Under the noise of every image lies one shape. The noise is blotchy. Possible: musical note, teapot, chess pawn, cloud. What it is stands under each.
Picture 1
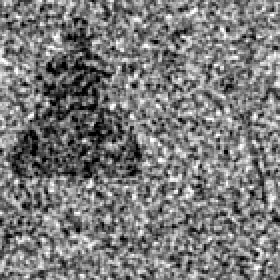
chess pawn
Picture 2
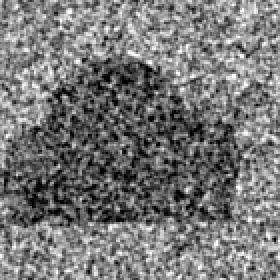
cloud
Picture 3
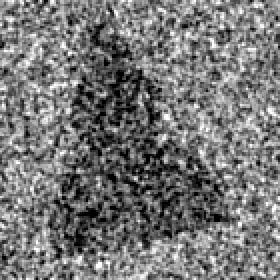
chess pawn
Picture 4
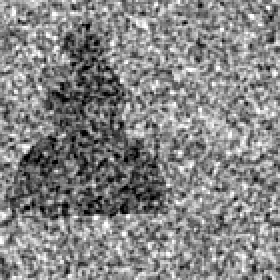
chess pawn
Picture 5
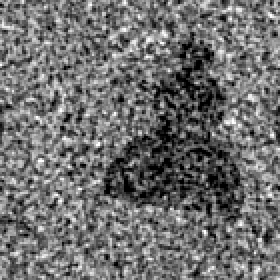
chess pawn
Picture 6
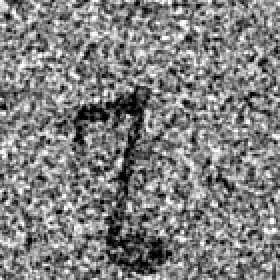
musical note
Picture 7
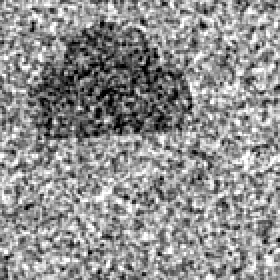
cloud
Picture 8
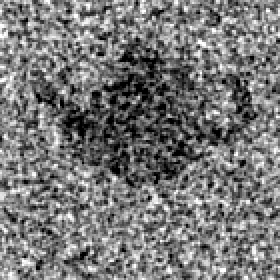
teapot
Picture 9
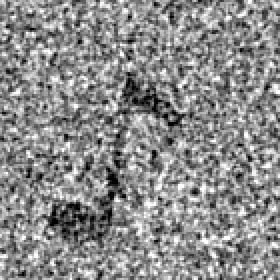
musical note
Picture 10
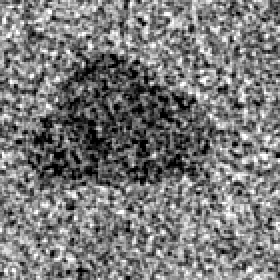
cloud
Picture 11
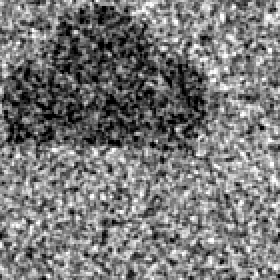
cloud
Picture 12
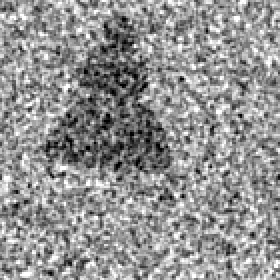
chess pawn
